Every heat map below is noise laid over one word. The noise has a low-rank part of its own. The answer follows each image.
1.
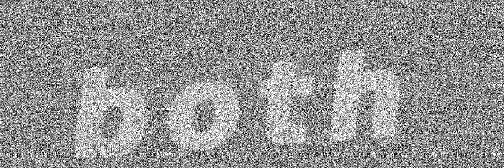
both
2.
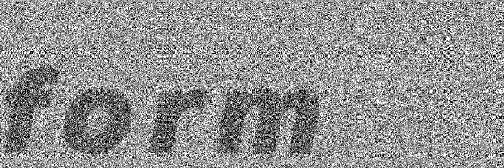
form
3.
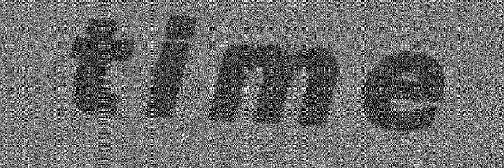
time
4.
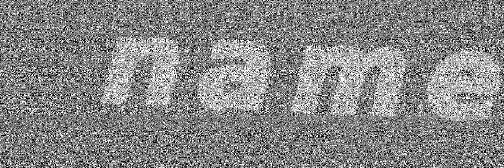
name
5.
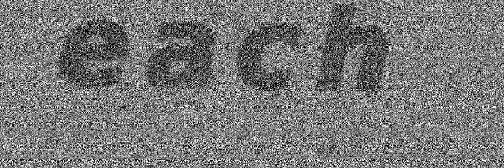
each
